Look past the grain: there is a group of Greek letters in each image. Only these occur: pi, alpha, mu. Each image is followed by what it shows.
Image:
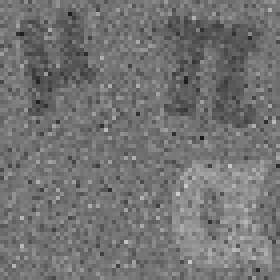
top left: dark mu; top right: dark pi; bottom right: light alpha
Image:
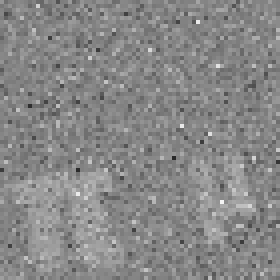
bottom left: light pi; bottom right: light mu
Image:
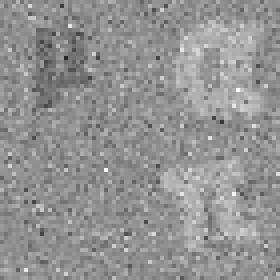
top left: dark mu; top right: light alpha; bottom right: light pi
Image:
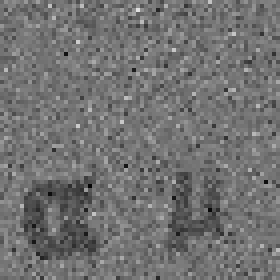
bottom left: dark alpha; bottom right: dark mu
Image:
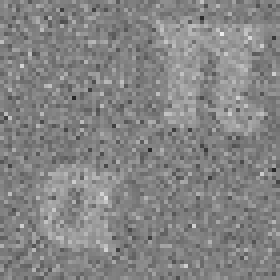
top right: light pi; bottom left: light alpha
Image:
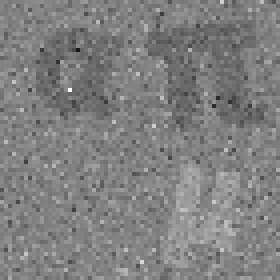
top left: dark alpha; top right: dark pi; bottom right: light mu
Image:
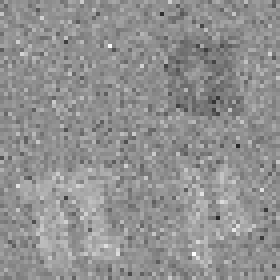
top right: dark alpha; bottom left: light pi; bottom right: light mu
